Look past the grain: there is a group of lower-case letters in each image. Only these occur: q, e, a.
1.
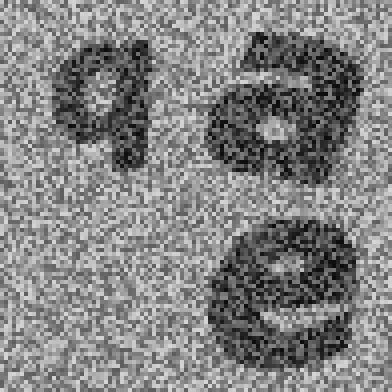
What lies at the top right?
a
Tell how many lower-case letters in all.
3
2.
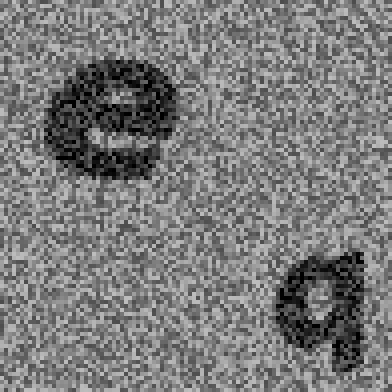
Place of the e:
top left
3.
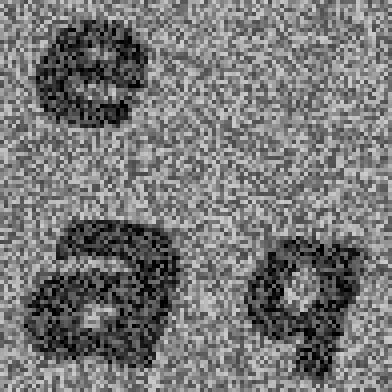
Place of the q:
bottom right
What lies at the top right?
nothing
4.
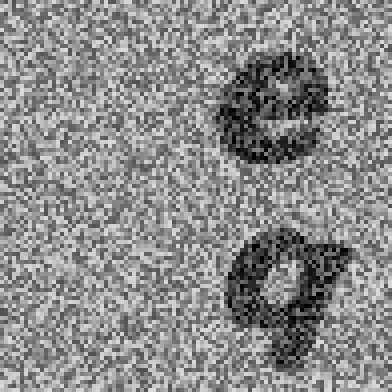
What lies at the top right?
e
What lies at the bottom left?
nothing
